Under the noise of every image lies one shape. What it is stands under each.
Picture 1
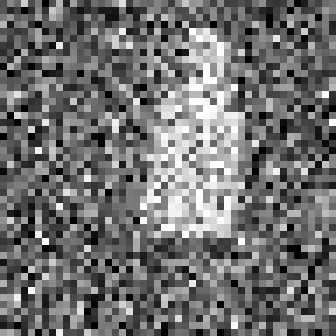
bottle
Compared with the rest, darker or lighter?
lighter
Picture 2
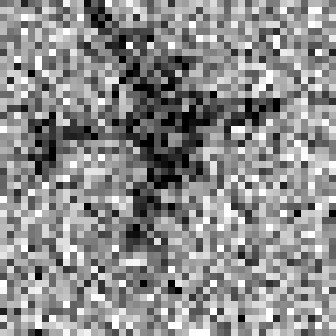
airplane
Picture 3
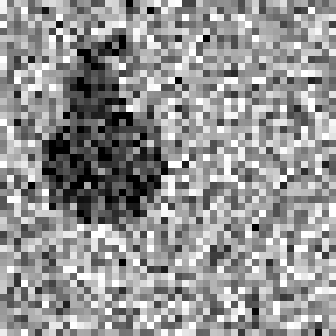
pear
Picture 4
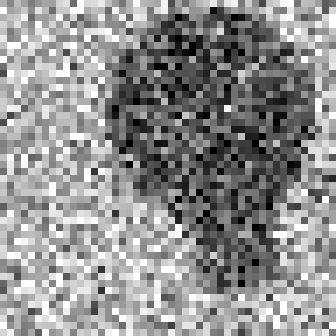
light bulb
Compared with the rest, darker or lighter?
darker
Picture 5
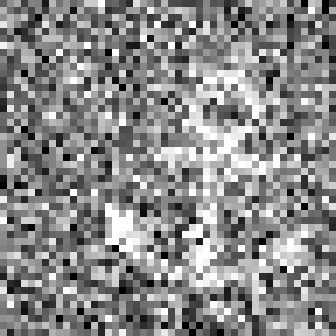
anchor
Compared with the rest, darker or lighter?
lighter
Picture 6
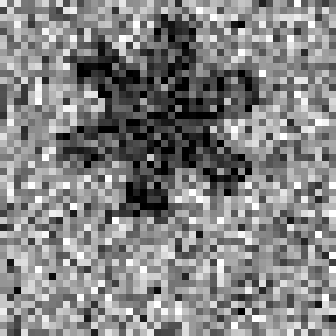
asterisk
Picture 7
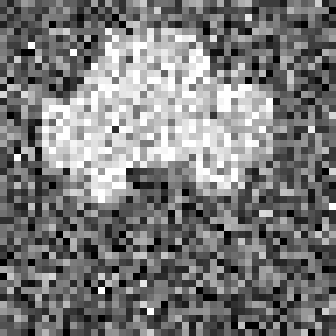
car
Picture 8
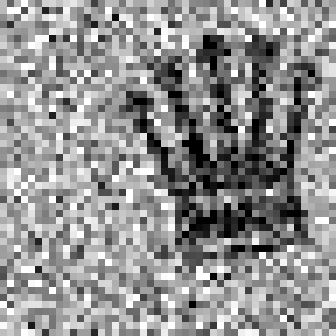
chess queen
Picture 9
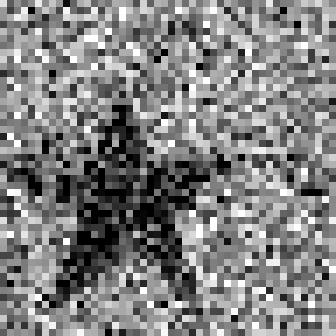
star
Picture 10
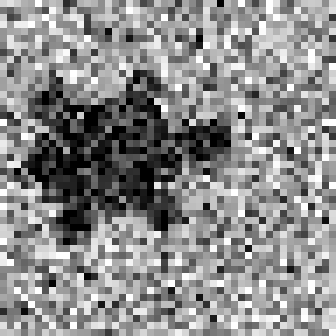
turtle
